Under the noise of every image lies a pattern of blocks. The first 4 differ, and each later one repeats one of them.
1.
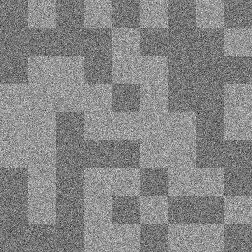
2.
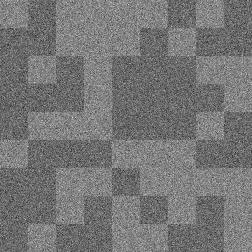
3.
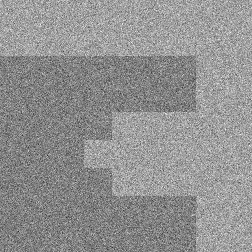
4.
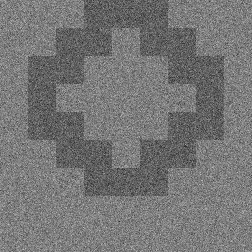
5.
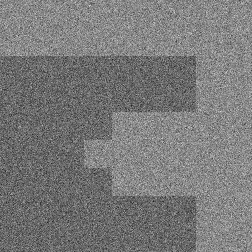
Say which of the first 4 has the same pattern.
3
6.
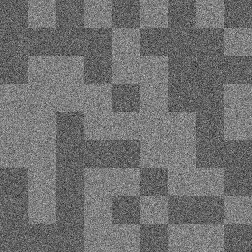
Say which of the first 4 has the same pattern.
1
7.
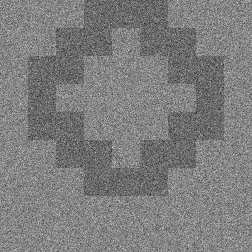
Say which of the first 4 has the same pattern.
4
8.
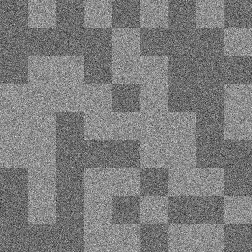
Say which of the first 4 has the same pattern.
1
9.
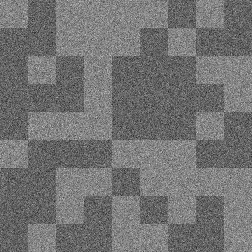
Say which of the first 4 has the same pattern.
2
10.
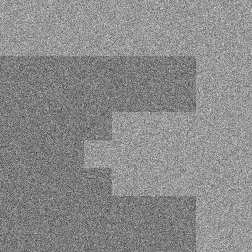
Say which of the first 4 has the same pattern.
3
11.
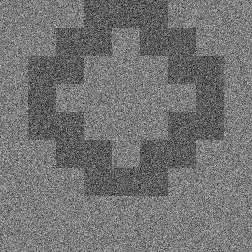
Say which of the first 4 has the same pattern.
4
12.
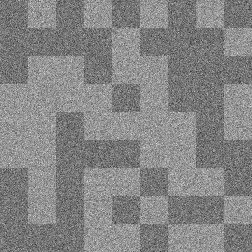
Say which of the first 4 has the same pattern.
1
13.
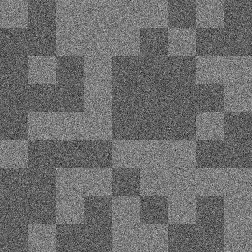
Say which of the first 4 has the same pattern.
2
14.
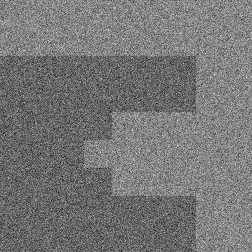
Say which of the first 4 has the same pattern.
3
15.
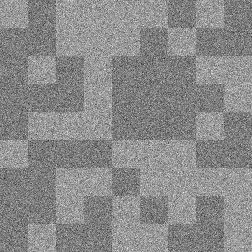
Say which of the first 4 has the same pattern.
2
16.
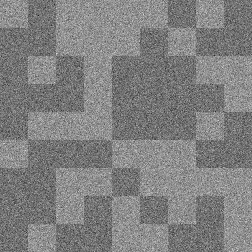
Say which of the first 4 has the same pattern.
2
